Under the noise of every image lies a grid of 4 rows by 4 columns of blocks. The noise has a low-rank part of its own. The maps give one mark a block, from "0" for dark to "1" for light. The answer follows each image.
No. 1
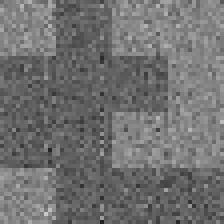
1011
0001
0011
1000
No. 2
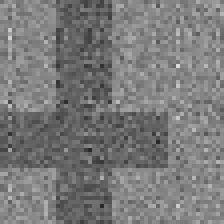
1011
1011
0001
1011
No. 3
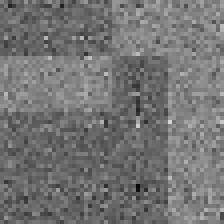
0011
1101
0001
0001
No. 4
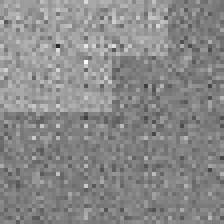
1110
1100
0000
0000
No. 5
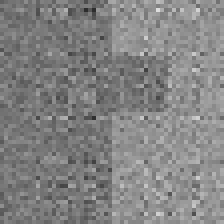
0011
0001
0011
0011
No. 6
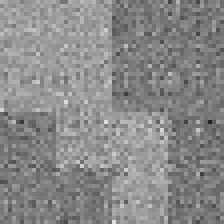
1100
1100
0110
0010
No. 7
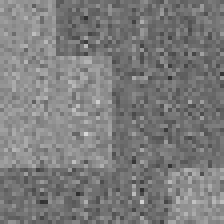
1000
1100
1100
0001
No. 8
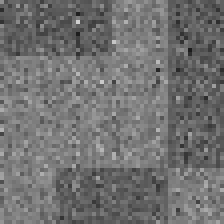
0010
1110
1110
1001
